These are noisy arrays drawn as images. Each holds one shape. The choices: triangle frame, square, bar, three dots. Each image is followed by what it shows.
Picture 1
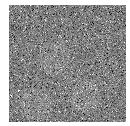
three dots
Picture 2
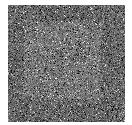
square
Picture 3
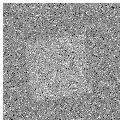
square
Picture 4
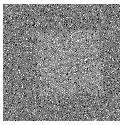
square
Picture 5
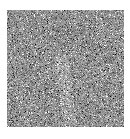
bar
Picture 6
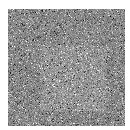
square
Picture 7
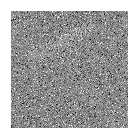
bar
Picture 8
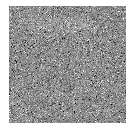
bar
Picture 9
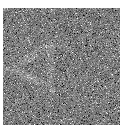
triangle frame
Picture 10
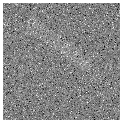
bar
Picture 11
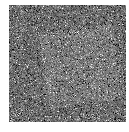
square
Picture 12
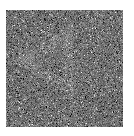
triangle frame
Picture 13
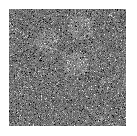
three dots
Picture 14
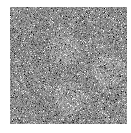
three dots
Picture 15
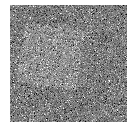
square
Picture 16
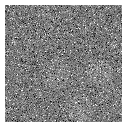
three dots
